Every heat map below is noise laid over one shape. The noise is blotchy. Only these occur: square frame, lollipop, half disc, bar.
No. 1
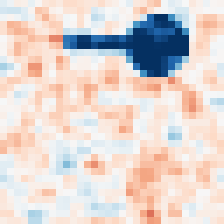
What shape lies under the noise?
lollipop
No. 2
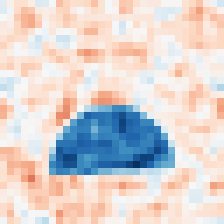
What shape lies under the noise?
half disc
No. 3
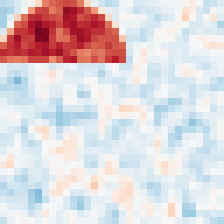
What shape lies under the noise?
half disc
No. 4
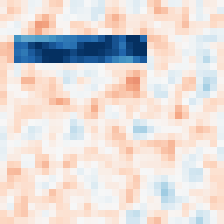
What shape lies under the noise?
bar
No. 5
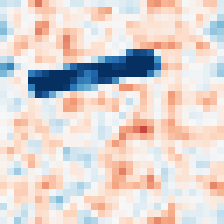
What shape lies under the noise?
bar
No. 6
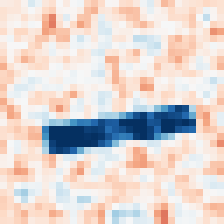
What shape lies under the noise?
bar
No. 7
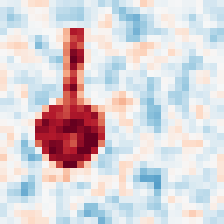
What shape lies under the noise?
lollipop
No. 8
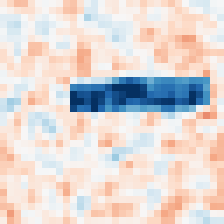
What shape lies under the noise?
bar
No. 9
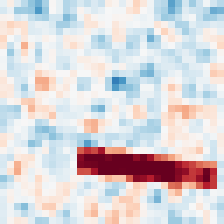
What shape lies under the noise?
bar
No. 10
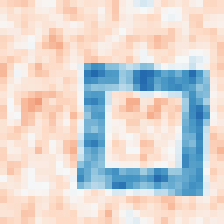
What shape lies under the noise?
square frame
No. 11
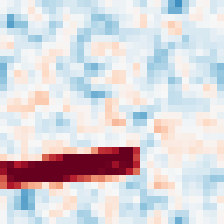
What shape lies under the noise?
bar
